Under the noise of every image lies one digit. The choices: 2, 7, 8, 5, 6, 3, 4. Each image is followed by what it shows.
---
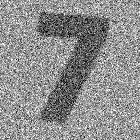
7
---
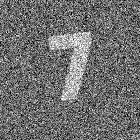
7
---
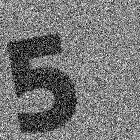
5
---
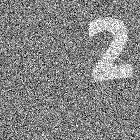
2
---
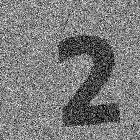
2
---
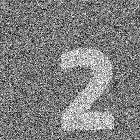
2
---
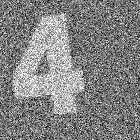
4
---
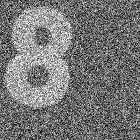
8
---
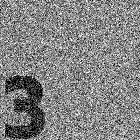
3
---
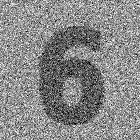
6
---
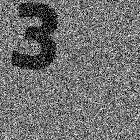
3
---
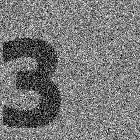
3
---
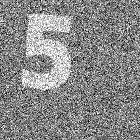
5
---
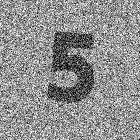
5
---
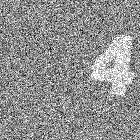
4
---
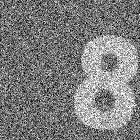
8
